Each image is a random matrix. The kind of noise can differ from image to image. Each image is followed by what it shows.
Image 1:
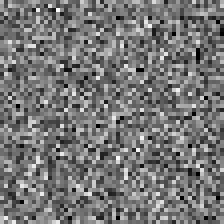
independent entries
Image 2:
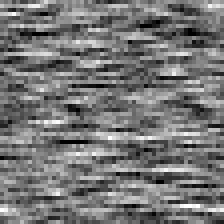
streaked along the rows
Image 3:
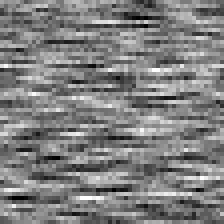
streaked along the rows
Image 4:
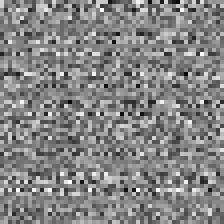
rows of uneven size
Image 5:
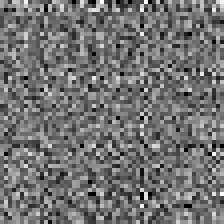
low rank plus noise
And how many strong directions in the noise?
three or four
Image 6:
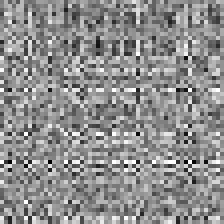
low rank plus noise
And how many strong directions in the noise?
one
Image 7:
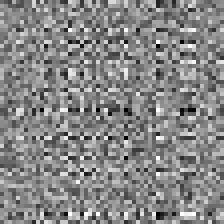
low rank plus noise
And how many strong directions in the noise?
one
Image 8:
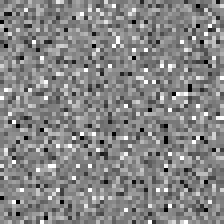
heavy tails
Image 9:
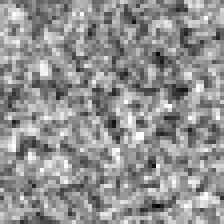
blotchy
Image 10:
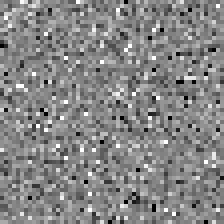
heavy tails
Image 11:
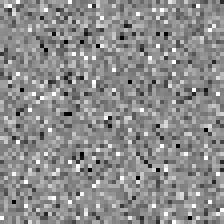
heavy tails
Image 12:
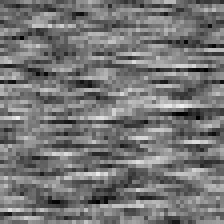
streaked along the rows
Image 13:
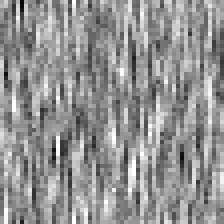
streaked along the columns
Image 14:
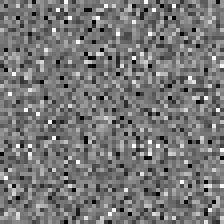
heavy tails
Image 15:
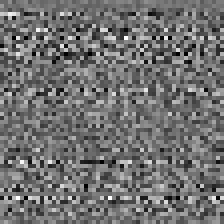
rows of uneven size
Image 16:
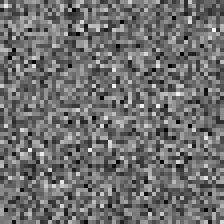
independent entries
